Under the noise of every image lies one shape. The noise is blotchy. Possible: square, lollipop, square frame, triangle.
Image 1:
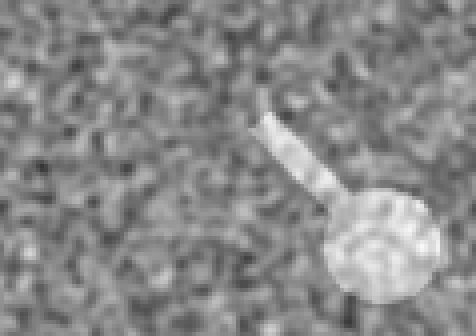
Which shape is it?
lollipop
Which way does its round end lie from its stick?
down and right
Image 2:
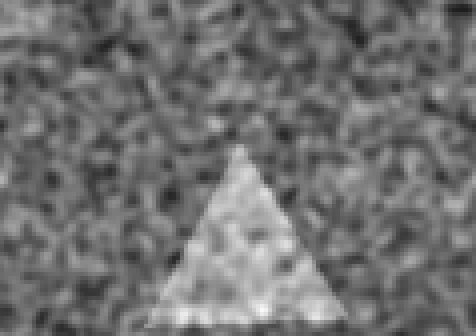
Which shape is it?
triangle
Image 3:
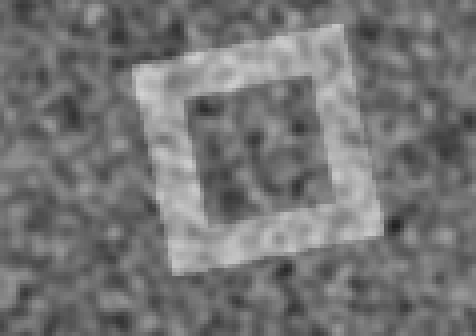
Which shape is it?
square frame
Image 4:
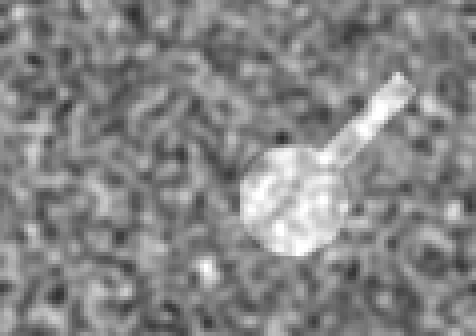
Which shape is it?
lollipop
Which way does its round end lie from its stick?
down and left
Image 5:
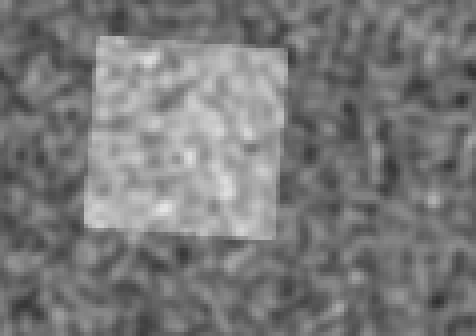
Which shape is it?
square
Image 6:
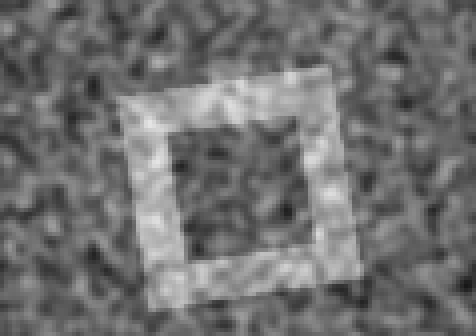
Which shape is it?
square frame
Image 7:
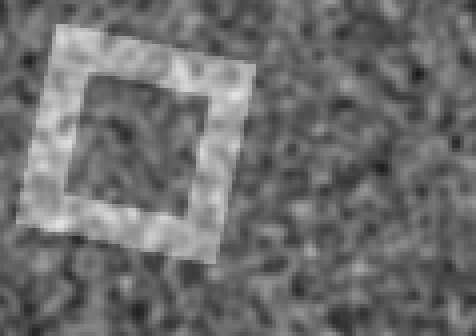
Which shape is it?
square frame
